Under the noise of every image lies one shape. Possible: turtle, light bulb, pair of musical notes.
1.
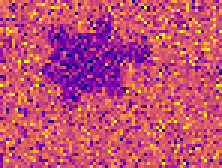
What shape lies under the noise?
turtle
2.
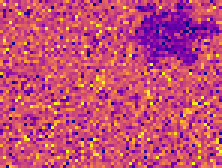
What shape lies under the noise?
turtle
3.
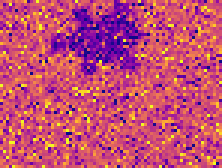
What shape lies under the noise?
turtle
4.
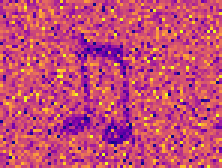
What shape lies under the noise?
pair of musical notes
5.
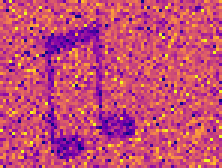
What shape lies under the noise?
pair of musical notes
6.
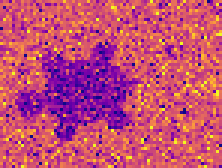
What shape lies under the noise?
turtle
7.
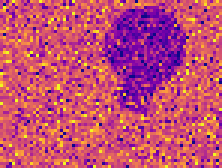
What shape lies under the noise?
light bulb
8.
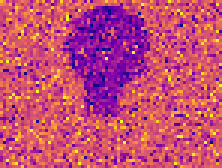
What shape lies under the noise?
light bulb
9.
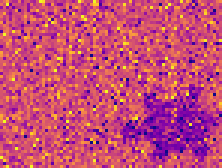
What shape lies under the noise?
turtle
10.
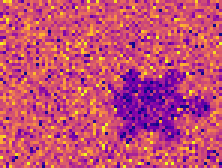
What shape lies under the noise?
turtle
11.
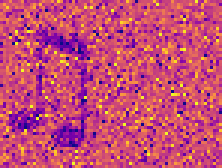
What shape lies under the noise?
pair of musical notes
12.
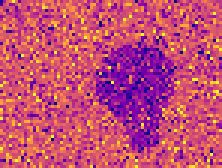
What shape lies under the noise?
light bulb
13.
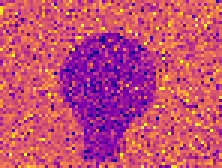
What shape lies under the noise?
light bulb
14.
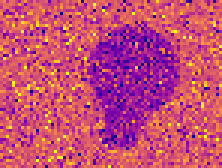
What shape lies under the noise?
light bulb
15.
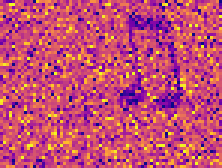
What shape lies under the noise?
pair of musical notes
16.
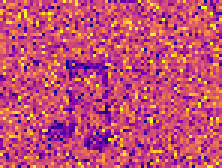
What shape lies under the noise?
pair of musical notes
